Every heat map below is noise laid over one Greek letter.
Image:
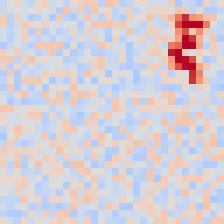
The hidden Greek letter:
xi
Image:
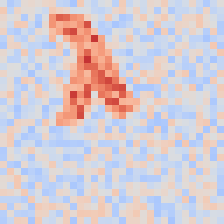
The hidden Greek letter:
lambda
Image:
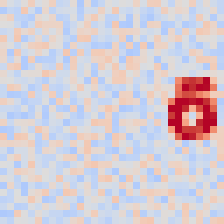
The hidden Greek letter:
delta
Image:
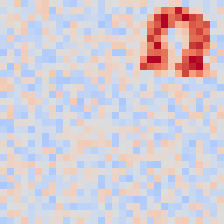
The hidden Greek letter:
omega
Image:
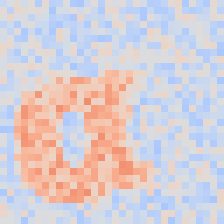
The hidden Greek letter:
alpha
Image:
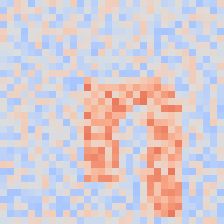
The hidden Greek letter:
eta
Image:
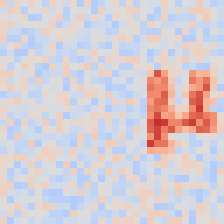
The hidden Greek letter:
mu
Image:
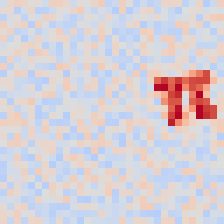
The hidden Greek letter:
pi
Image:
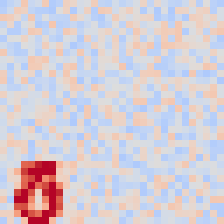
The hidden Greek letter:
delta
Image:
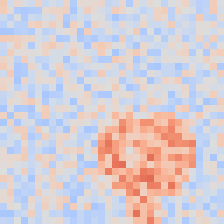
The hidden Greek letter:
phi
